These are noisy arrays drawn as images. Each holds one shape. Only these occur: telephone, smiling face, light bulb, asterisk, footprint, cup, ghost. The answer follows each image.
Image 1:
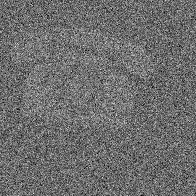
telephone
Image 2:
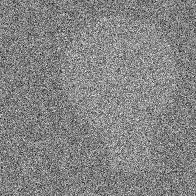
light bulb
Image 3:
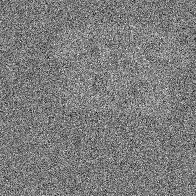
telephone
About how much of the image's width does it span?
two thirds
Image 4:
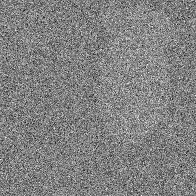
footprint
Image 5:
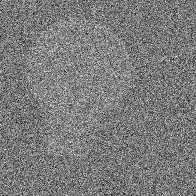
light bulb
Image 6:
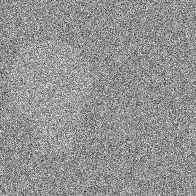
light bulb
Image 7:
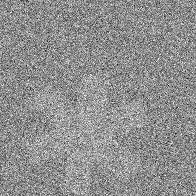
asterisk
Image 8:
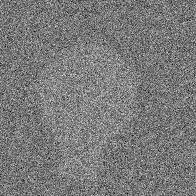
light bulb
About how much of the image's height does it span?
two thirds
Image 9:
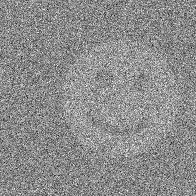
smiling face
